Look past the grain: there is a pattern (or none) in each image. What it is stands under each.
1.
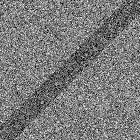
a diagonal band
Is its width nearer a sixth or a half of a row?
a sixth
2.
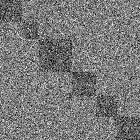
blocks along the diagonal
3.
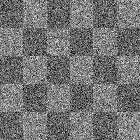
a checkerboard
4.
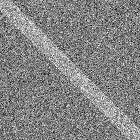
a diagonal band
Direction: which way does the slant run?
top left to bottom right
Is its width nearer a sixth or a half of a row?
a sixth
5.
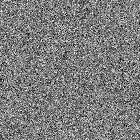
only noise
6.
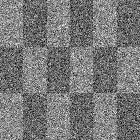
a checkerboard
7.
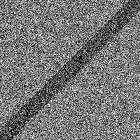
a diagonal band
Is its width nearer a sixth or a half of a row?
a sixth
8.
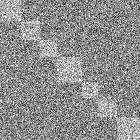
blocks along the diagonal
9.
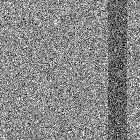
one band of columns
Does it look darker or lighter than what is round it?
darker
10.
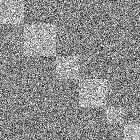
blocks along the diagonal
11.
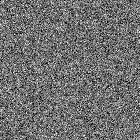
only noise
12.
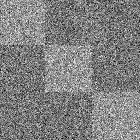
blocks along the diagonal
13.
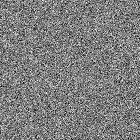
only noise
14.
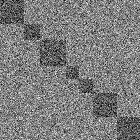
blocks along the diagonal
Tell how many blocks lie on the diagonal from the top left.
7
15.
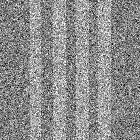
bands of columns
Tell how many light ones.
4
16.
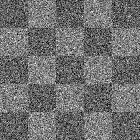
a checkerboard
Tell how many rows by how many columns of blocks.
5 by 5
